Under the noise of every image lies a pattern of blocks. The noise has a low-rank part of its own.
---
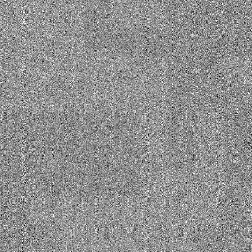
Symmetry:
no symmetry
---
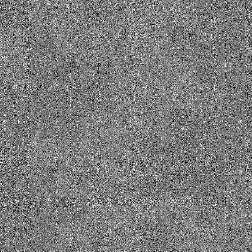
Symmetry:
the same after a half turn
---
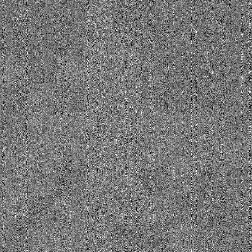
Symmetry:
mirrored about the diagonal from the bottom left
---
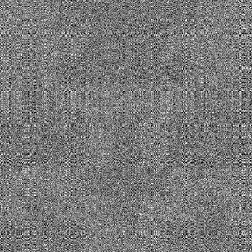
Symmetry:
left and right mirror each other
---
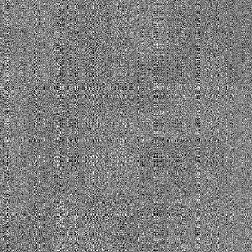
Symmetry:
no symmetry
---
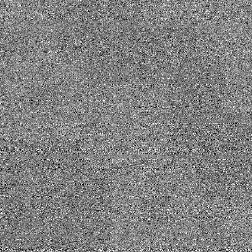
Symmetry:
mirrored about the diagonal from the bottom left
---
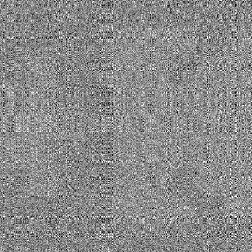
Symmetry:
top and bottom mirror each other
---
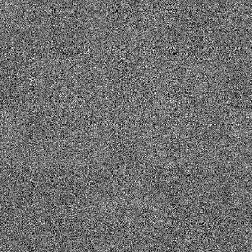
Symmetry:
left and right mirror each other
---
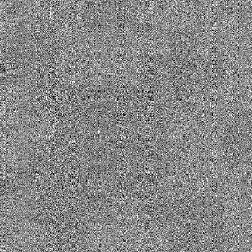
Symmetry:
mirrored about the diagonal from the bottom left
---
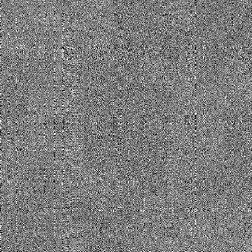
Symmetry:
the same after a half turn
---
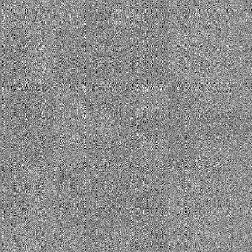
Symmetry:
top and bottom mirror each other
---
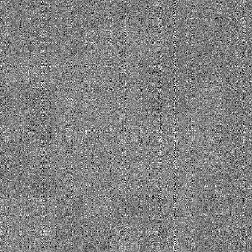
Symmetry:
mirrored about the diagonal from the bottom left
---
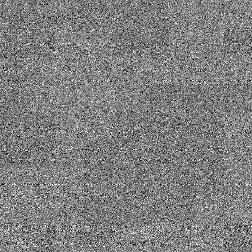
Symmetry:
mirrored about the diagonal from the top left
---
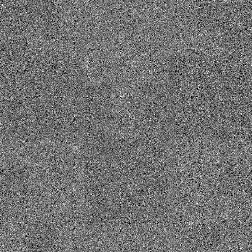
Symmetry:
left and right mirror each other
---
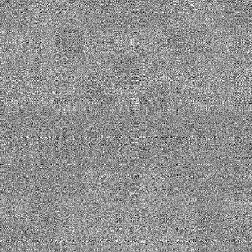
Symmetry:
left and right mirror each other
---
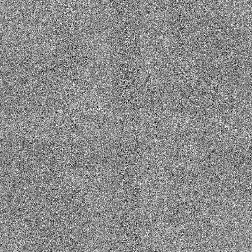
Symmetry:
the same after a half turn
